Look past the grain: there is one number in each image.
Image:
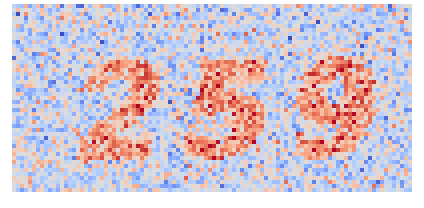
259
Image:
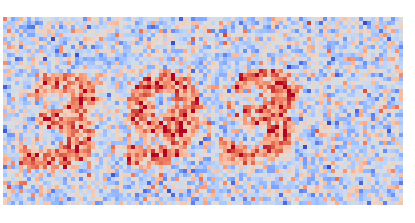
393
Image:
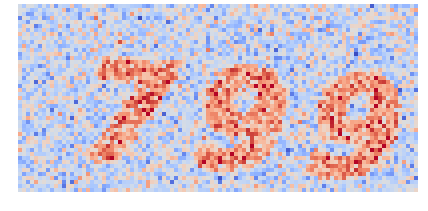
799
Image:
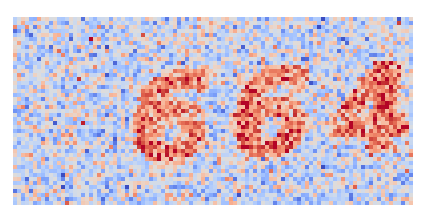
664
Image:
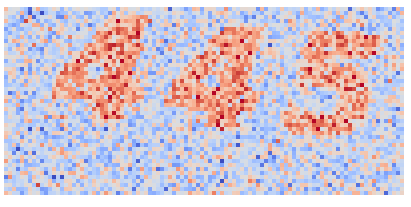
445
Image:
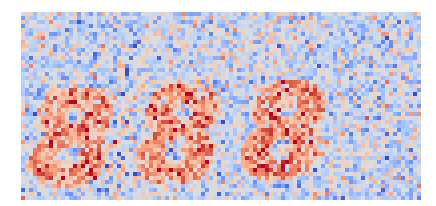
888
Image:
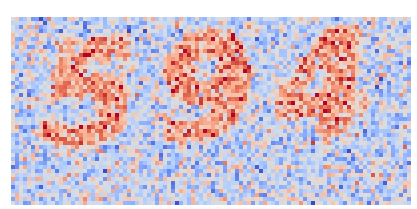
594
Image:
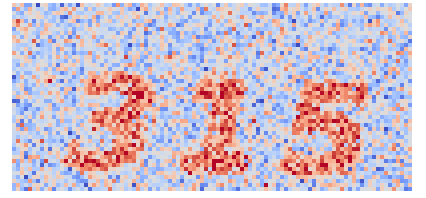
315
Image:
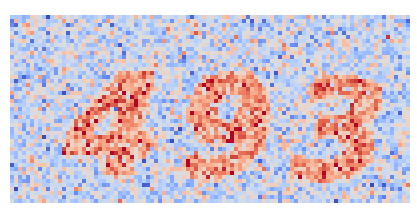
493
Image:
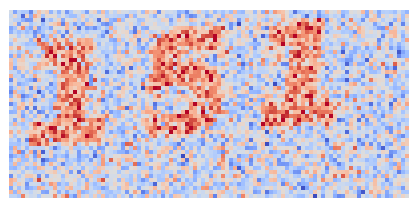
151
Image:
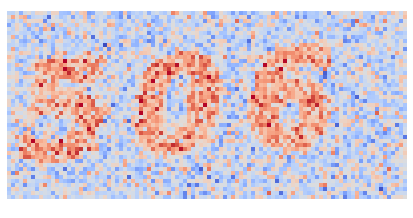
506
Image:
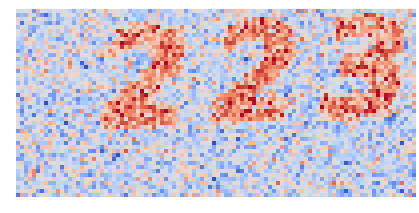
223
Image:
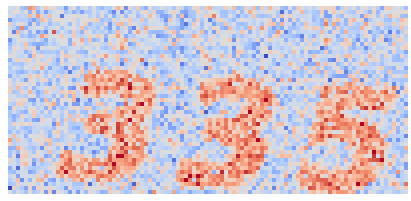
335
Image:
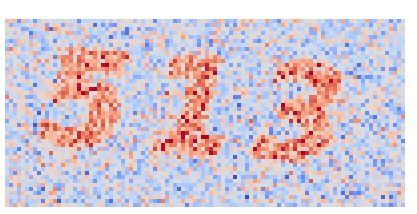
513
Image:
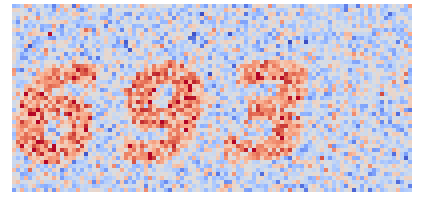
693
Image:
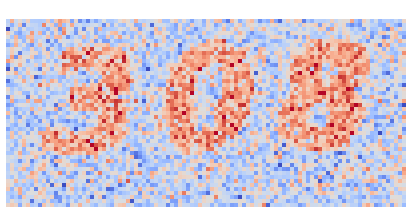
308
